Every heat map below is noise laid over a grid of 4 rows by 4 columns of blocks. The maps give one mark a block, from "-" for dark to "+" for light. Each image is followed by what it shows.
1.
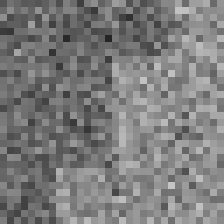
- - - +
- - + +
- - + +
- + + +
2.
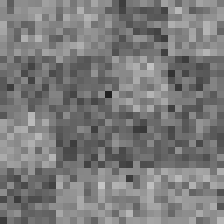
+ + - +
- - + -
+ - - -
- + + +
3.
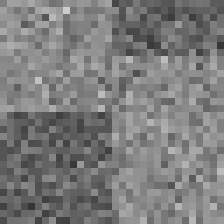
+ + - -
+ + + +
- - + +
- - + +
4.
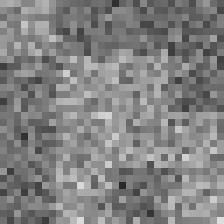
+ - - -
- + + -
- + + +
- + - +
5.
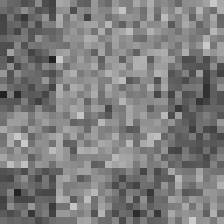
- + + +
- + + -
+ + + -
- + - +
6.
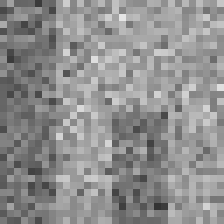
- + + +
- + + +
- + - +
- + - +
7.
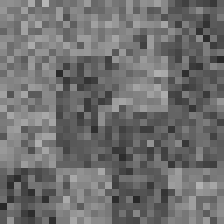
+ + + -
+ - + -
+ - - -
- + - +
